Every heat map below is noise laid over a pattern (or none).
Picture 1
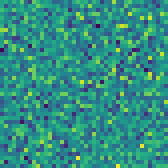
only noise
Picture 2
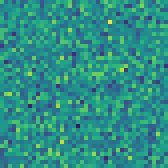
only noise
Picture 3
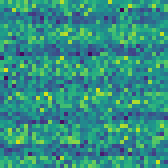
horizontal stripes
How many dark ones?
5
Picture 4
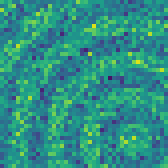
rings round one point
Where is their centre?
bottom right
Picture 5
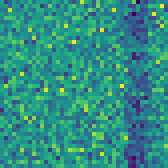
one vertical stripe
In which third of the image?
right
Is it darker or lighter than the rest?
darker
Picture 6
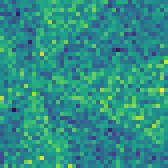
spokes from one point
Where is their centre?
middle left
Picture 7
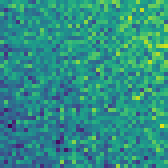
a smooth slope
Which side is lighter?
top right
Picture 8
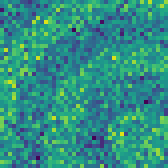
rings round one point
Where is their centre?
bottom right
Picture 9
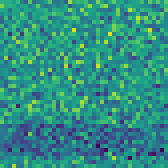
one horizontal stripe
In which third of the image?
bottom
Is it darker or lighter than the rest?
darker
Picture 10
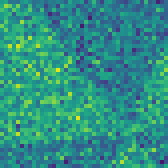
spokes from one point
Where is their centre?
bottom right
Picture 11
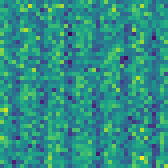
vertical stripes
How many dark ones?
6
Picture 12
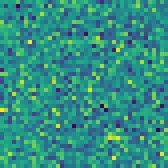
only noise
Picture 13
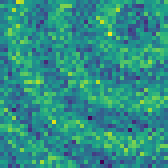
rings round one point
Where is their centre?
top right
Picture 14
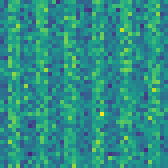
vertical stripes
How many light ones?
6
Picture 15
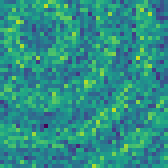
rings round one point
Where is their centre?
top left
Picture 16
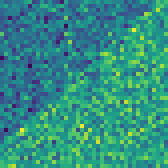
a sharp edge
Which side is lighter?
bottom right
